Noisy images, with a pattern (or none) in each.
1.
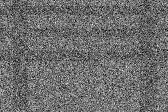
bands of rows crossing bands of columns
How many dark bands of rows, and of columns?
3 and 2
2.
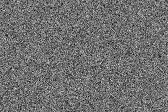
only noise
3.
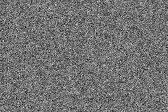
only noise
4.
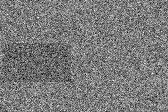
one block
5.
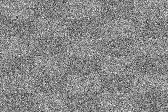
a checkerboard
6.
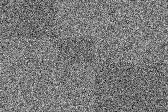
blocks along the diagonal
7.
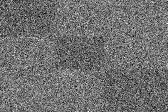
blocks along the diagonal
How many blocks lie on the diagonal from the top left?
3
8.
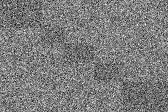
blocks along the diagonal
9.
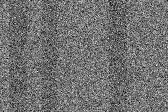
bands of columns
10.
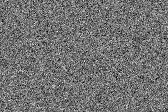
only noise
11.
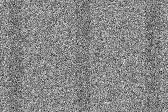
bands of columns
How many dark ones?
3
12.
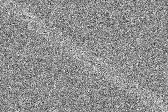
a diagonal band
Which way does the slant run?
top left to bottom right
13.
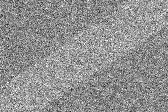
a diagonal band
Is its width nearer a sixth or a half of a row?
a half
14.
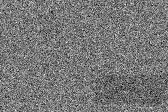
one block
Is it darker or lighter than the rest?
darker
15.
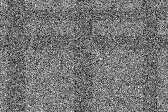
bands of rows crossing bands of columns
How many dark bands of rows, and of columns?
2 and 3
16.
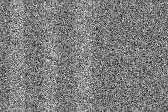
bands of columns
